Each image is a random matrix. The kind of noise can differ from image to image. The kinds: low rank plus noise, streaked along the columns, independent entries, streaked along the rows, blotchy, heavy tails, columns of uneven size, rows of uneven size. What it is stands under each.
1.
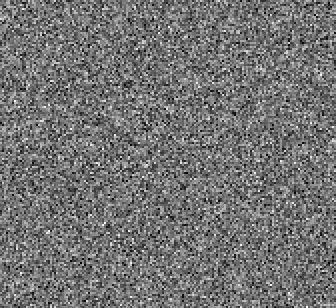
independent entries
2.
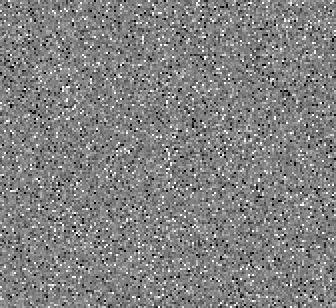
heavy tails
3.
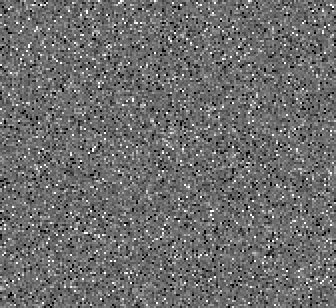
heavy tails
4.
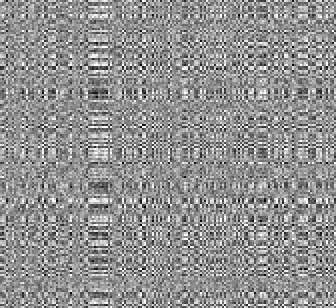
low rank plus noise
